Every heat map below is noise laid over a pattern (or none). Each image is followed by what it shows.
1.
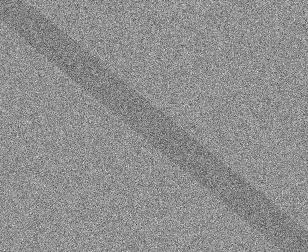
a diagonal band
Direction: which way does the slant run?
top left to bottom right
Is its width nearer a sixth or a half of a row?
a sixth
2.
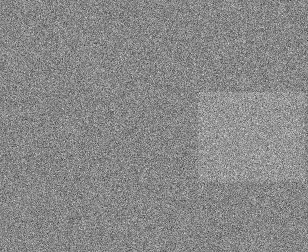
one block
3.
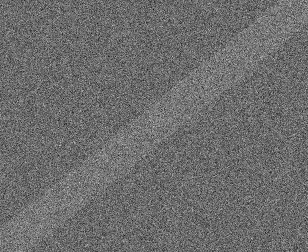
a diagonal band
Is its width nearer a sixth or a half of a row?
a sixth
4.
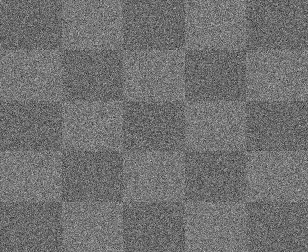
a checkerboard
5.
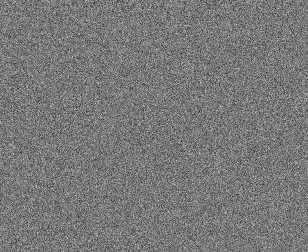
only noise
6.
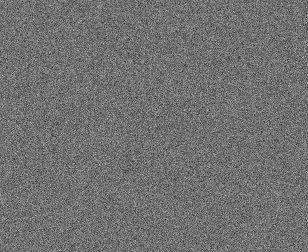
only noise
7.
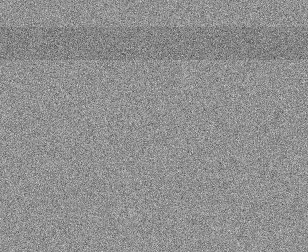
one band of rows
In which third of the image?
top
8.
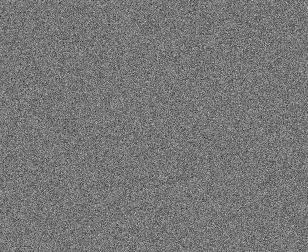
only noise
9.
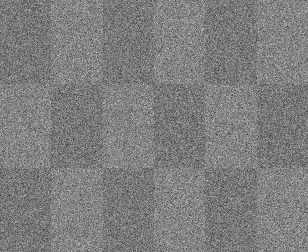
a checkerboard
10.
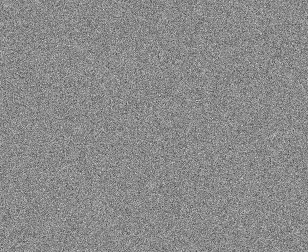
only noise
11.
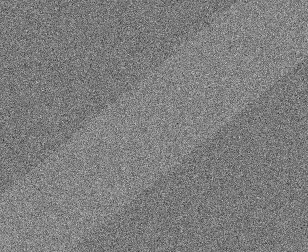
a diagonal band
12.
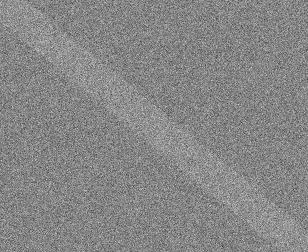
a diagonal band
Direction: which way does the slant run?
top left to bottom right
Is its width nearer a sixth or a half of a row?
a sixth
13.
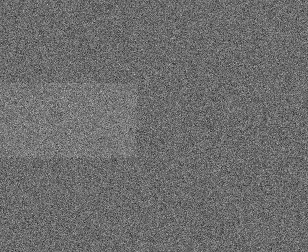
one block
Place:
middle left
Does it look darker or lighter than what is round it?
lighter
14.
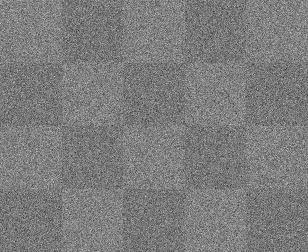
a checkerboard
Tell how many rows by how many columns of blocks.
4 by 5
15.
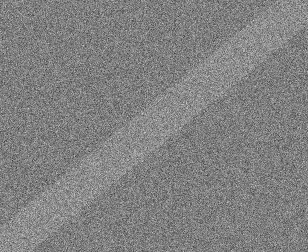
a diagonal band
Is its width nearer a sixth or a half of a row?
a sixth
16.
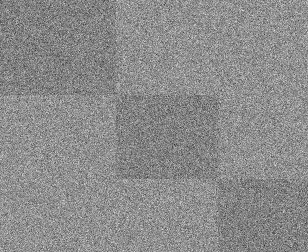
blocks along the diagonal
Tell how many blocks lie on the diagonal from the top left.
3
